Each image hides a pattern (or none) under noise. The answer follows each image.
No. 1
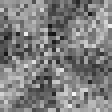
spokes from one point
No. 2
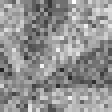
spokes from one point
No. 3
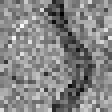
a wavy band
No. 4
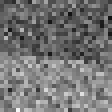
a sharp edge
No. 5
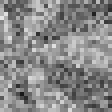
spokes from one point
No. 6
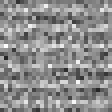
horizontal stripes
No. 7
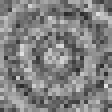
rings round one point
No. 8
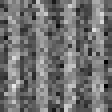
vertical stripes
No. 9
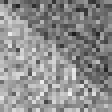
a sharp edge
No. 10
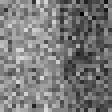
a sharp edge
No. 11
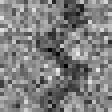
a wavy band
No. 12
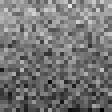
a smooth slope
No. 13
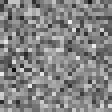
only noise
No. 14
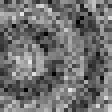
rings round one point
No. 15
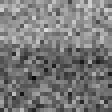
a sharp edge
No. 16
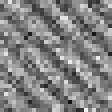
diagonal stripes
